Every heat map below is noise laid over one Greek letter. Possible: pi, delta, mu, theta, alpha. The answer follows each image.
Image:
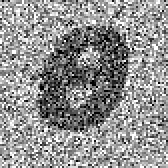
dark theta
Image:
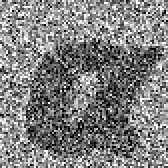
dark alpha
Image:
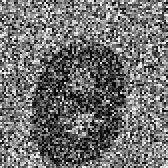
dark theta
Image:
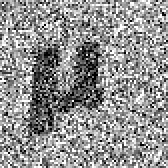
dark mu
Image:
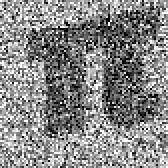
dark pi
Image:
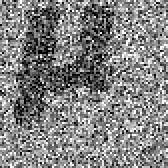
dark mu
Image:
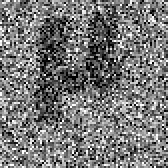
dark mu
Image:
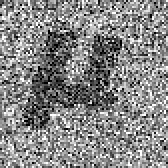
dark mu
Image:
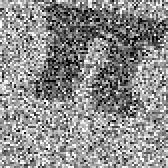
dark pi
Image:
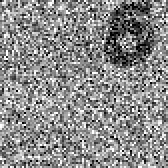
dark delta, top right
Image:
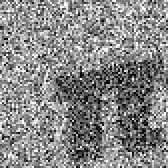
dark pi
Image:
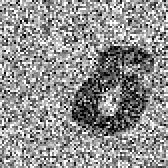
dark delta
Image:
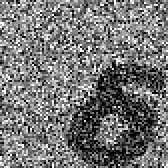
dark delta
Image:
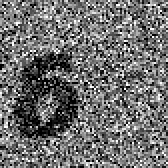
dark delta
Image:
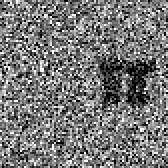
dark pi, middle right
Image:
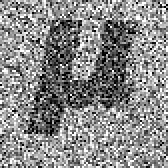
dark mu
